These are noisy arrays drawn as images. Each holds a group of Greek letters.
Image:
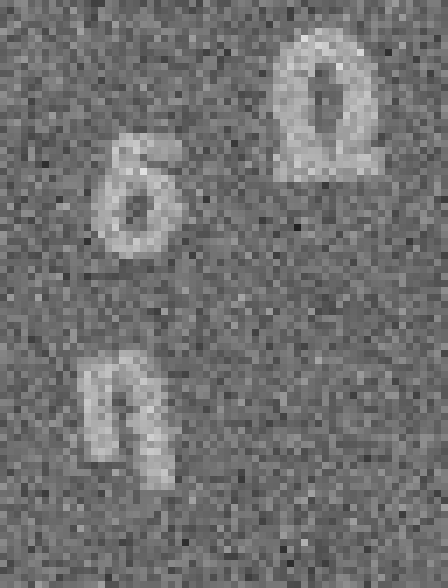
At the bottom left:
eta
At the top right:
omega
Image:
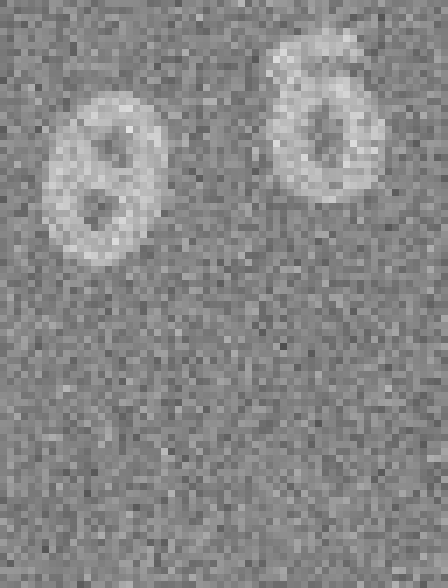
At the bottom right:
nothing
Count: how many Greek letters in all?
2
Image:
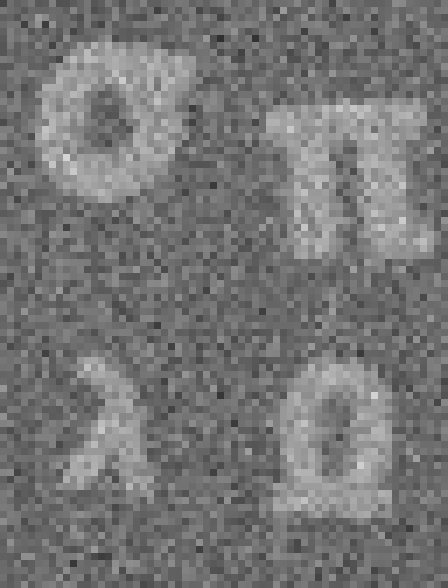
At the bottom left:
lambda
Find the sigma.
top left
